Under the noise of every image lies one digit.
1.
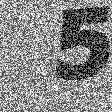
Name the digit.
5
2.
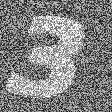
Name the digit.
3
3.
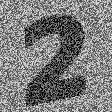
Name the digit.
2
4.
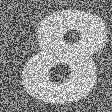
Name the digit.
8
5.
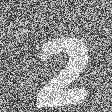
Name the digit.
2
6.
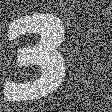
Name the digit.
3
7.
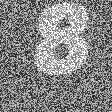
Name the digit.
8
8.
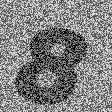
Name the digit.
8
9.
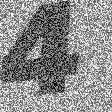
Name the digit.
4
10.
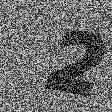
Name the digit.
2
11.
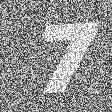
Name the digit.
7
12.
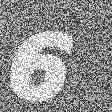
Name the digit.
6
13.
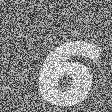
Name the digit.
6
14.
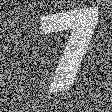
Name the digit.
7
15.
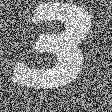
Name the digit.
3
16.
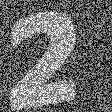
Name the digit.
2
